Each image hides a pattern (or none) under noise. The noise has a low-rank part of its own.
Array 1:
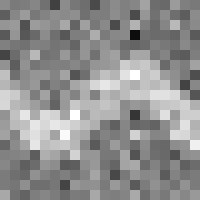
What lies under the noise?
a wavy band
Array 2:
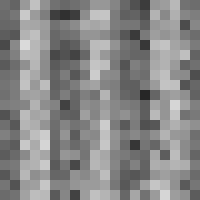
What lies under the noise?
vertical stripes
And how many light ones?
3
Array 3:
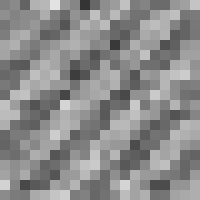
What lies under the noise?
diagonal stripes
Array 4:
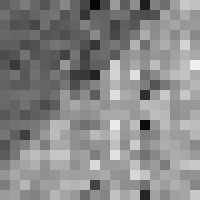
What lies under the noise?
a sharp edge
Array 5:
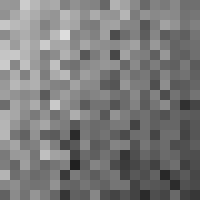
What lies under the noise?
a smooth slope
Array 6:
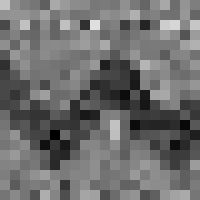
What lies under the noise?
a wavy band
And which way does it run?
left to right
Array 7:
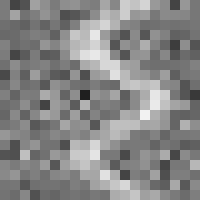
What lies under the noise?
a wavy band
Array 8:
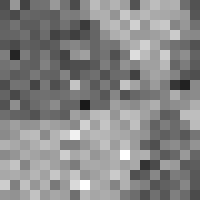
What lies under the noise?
spokes from one point
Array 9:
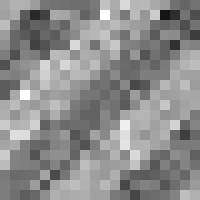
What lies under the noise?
diagonal stripes
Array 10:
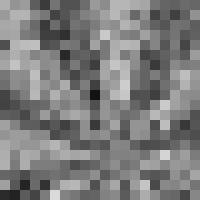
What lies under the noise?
spokes from one point
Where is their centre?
bottom middle
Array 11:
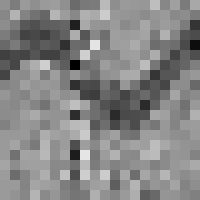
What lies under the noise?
a wavy band
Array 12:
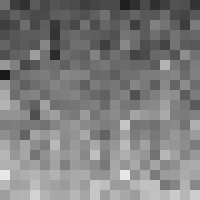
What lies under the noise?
a smooth slope
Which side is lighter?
bottom
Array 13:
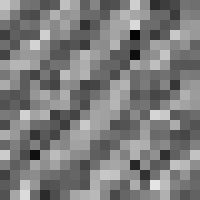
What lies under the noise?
diagonal stripes
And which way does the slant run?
bottom left to top right
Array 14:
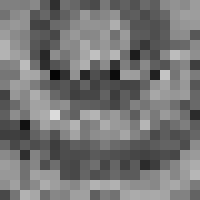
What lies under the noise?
rings round one point
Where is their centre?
top middle
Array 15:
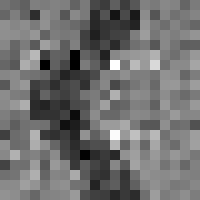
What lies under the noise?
a wavy band
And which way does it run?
top to bottom
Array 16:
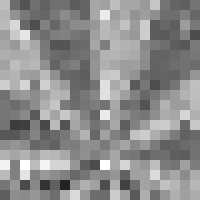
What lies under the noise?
spokes from one point
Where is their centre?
bottom middle
